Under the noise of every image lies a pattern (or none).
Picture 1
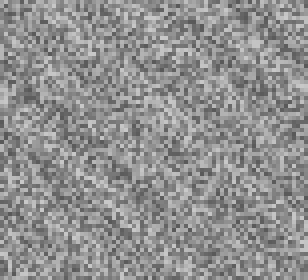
diagonal stripes
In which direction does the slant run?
top left to bottom right
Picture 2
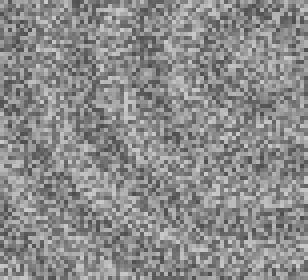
rings round one point
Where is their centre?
top right
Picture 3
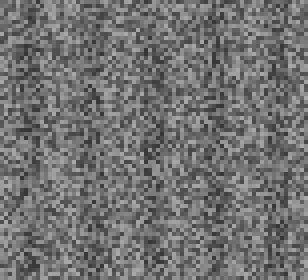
vertical stripes
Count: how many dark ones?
5
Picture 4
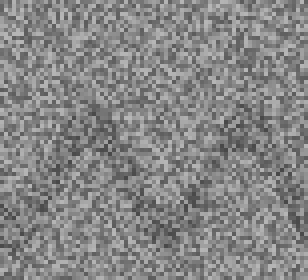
a wavy band
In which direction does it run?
left to right
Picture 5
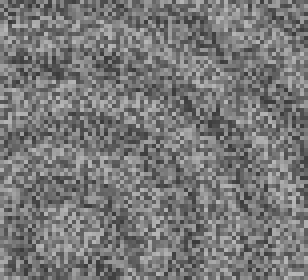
rings round one point
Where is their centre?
bottom left
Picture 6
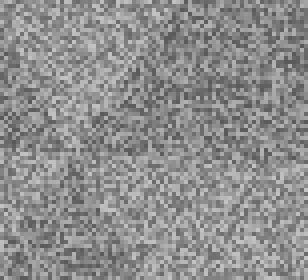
spokes from one point
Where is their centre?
middle left
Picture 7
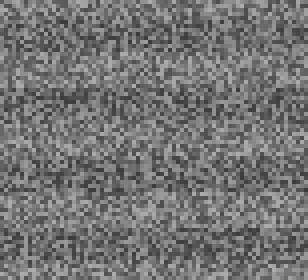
horizontal stripes
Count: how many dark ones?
4
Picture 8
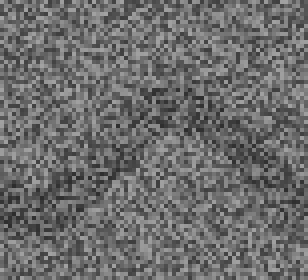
a wavy band
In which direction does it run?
left to right
